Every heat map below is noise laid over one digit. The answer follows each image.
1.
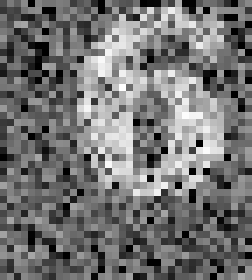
6
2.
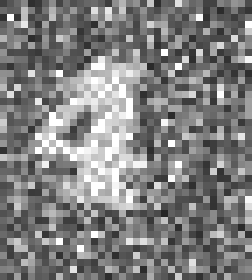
4
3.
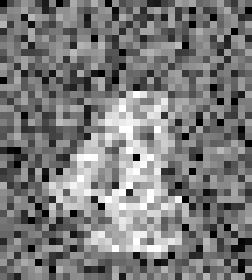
4
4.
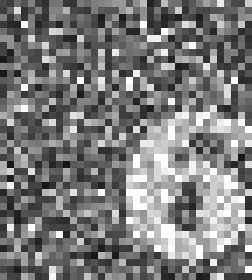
6
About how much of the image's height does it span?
half
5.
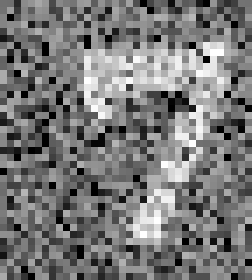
7
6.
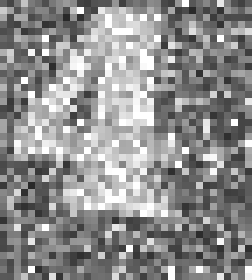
4
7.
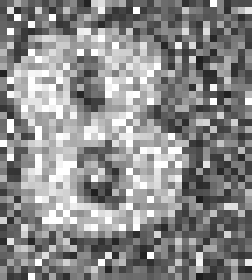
8
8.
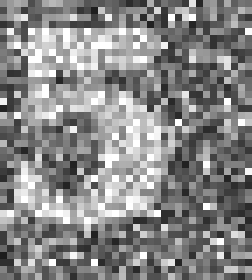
5
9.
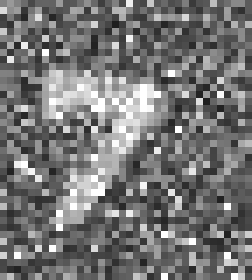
7
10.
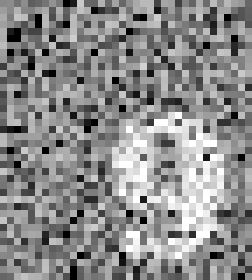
9
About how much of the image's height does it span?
half
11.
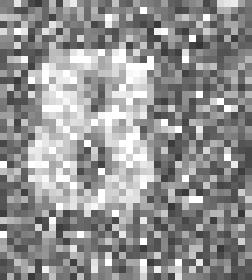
8
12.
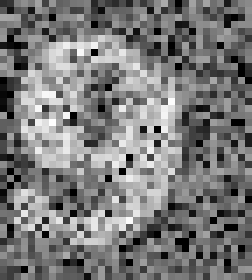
9
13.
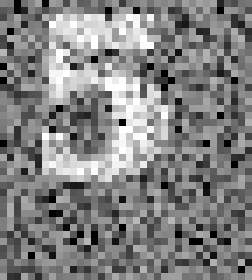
5
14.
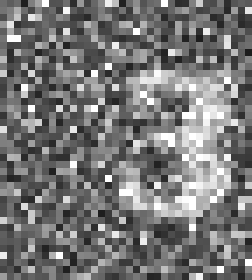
3
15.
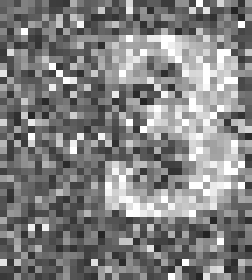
3
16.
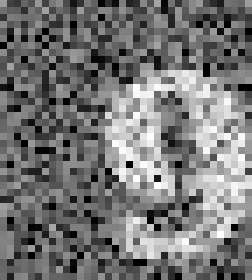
9
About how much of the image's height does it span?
two thirds
